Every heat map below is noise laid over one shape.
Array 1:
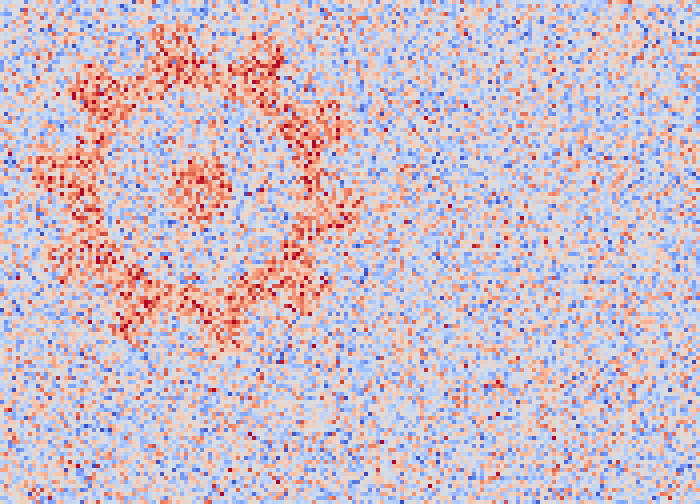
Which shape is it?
gear
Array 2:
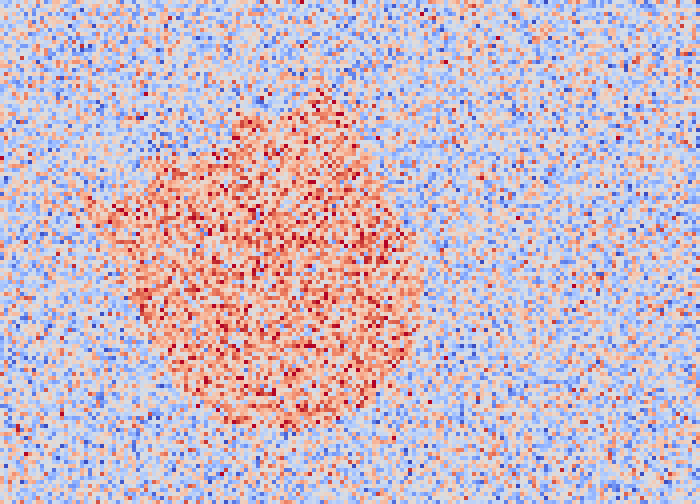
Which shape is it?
ghost
